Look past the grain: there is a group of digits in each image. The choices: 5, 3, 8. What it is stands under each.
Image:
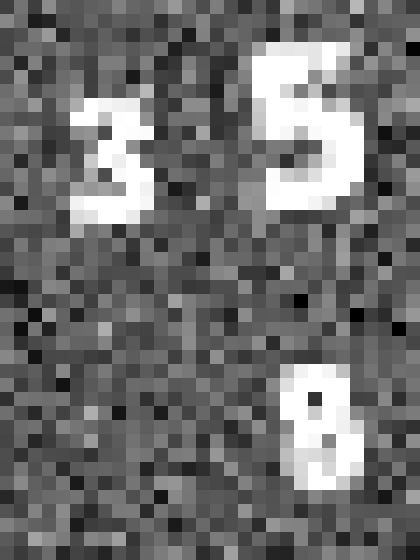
top left: light 3; top right: light 5; bottom right: light 8
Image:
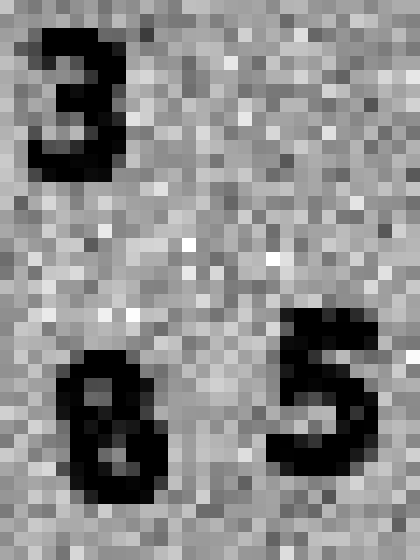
top left: dark 3; bottom left: dark 8; bottom right: dark 5
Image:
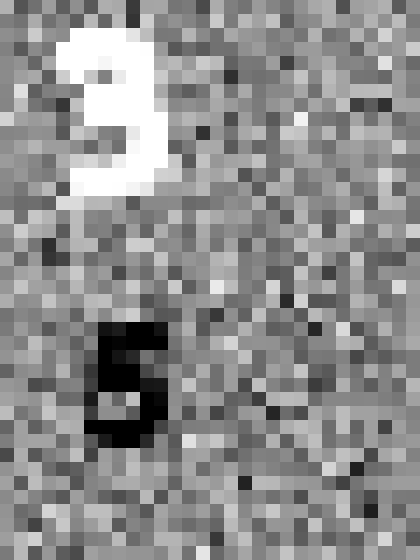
top left: light 3; bottom left: dark 5
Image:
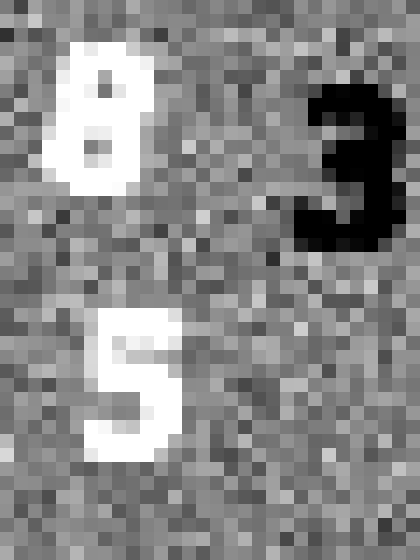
top left: light 8; top right: dark 3; bottom left: light 5
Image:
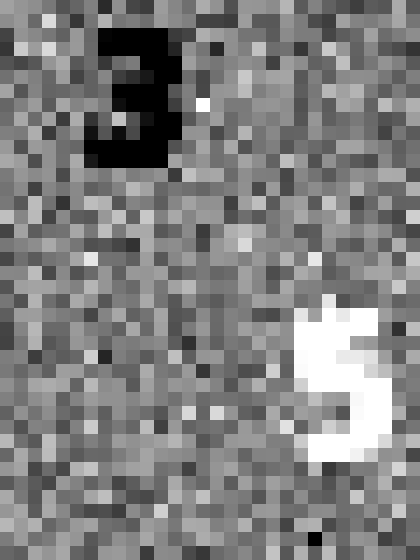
top left: dark 3; bottom right: light 5
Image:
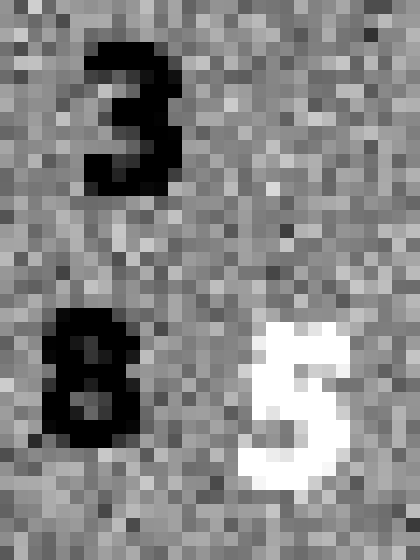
top left: dark 3; bottom left: dark 8; bottom right: light 5
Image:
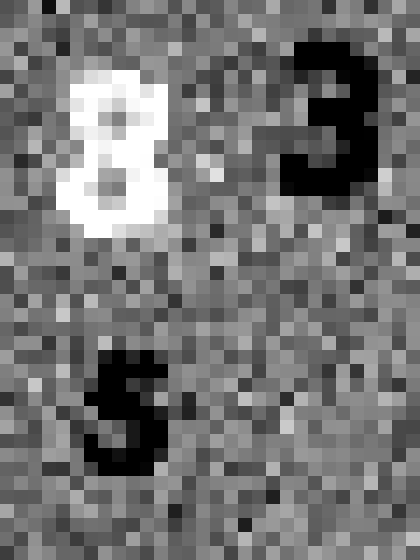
top left: light 8; top right: dark 3; bottom left: dark 5
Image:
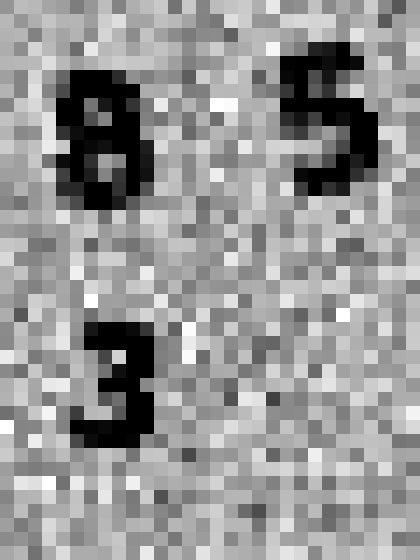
top left: dark 8; top right: dark 5; bottom left: dark 3
